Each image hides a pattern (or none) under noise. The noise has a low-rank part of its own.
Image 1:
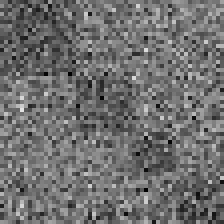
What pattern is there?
blocks along the diagonal
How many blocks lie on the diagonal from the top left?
4
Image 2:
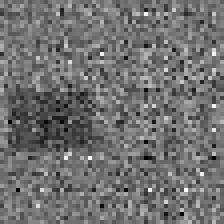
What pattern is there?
one block
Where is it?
middle left
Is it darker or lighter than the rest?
darker
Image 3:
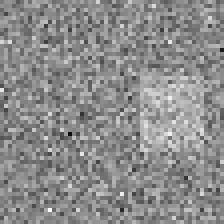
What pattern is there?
one block
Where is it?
middle right
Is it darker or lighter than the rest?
lighter
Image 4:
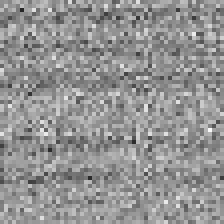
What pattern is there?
bands of rows
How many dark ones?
5
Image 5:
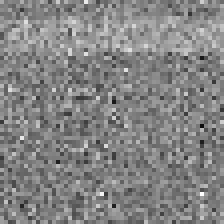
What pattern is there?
one band of rows
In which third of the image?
top
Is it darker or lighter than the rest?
lighter
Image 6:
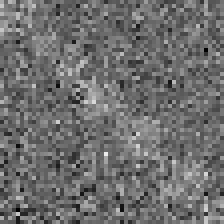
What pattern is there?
blocks along the diagonal
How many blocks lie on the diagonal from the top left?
7
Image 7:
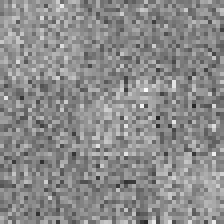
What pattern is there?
blocks along the diagonal
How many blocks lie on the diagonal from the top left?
3
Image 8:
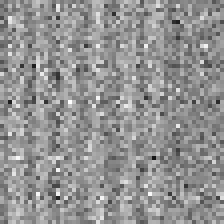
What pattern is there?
bands of columns
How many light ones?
6
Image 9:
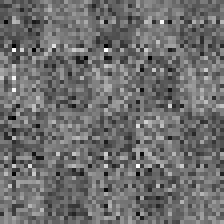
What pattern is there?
a checkerboard
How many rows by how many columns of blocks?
4 by 5
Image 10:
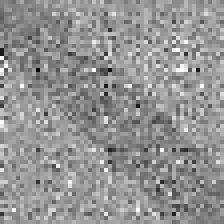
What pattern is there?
a diagonal band
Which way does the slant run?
top left to bottom right
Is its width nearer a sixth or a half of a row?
a half
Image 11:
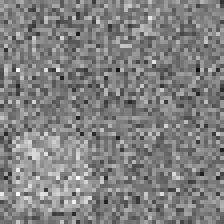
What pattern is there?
one block
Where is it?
bottom left
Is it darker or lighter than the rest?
lighter
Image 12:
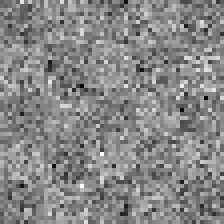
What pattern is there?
a checkerboard
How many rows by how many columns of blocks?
5 by 5
